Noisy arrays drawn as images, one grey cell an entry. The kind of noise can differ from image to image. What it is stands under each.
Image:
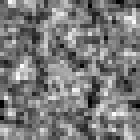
blotchy
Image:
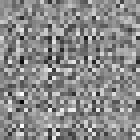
low rank plus noise
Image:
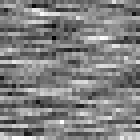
streaked along the rows
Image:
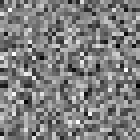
low rank plus noise
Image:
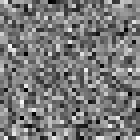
independent entries
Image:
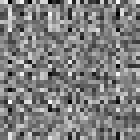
low rank plus noise
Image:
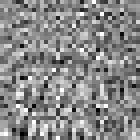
low rank plus noise
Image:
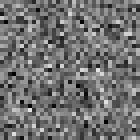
independent entries
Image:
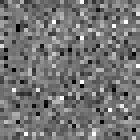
heavy tails
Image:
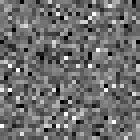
heavy tails
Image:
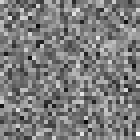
independent entries
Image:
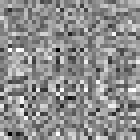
low rank plus noise
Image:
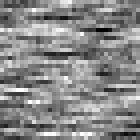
streaked along the rows
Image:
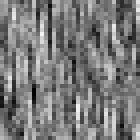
streaked along the columns
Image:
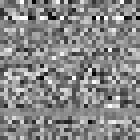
rows of uneven size
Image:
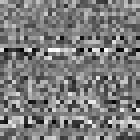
rows of uneven size
